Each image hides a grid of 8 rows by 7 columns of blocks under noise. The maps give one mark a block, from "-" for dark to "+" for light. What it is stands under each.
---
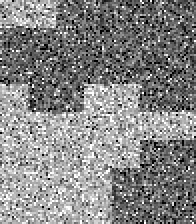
+ + - - - - -
- - - - - - -
- - - - - - -
+ - - + + - -
+ + + + + + +
+ + + + + - -
+ + + + - - -
+ + + + - - -
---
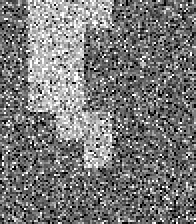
- + + + - - -
- + + - - - -
- + + - - - -
- + + - - - -
- - + + - - -
- - - + - - -
- - - - - - -
- - - - - - -
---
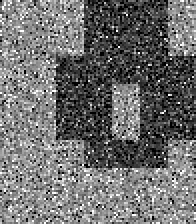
+ + + - - - +
+ + + - - - +
+ + - - - - -
+ + - - + - -
+ + - - + - -
+ + + - - - +
+ + + + + + +
+ + + + + + +
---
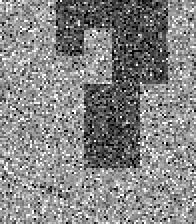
+ + - - - - +
+ + - + - - +
+ + + + - - +
+ + + - - + +
+ + + - - + +
+ + + - - + +
+ + + + + + +
+ + + + + + +
